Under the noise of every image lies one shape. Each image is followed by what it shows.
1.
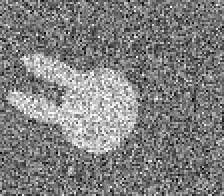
light rabbit's head
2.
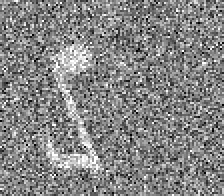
light musical note
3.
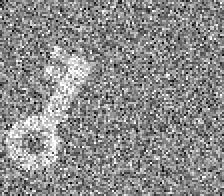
light key
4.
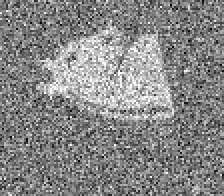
light chess knight
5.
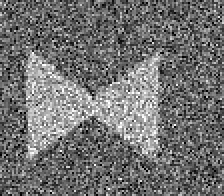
light bow tie
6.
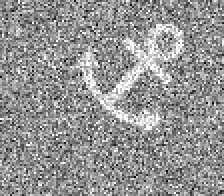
light anchor
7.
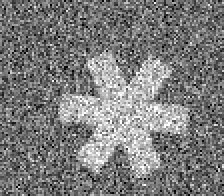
light asterisk
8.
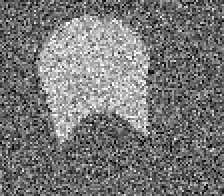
light cat's head
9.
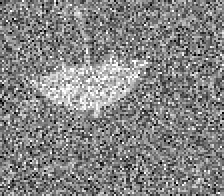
light umbrella
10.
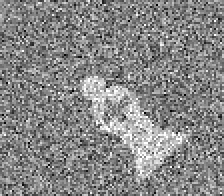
light chess bishop
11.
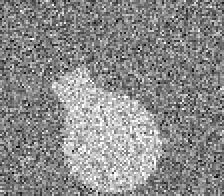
light light bulb
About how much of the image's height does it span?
two thirds
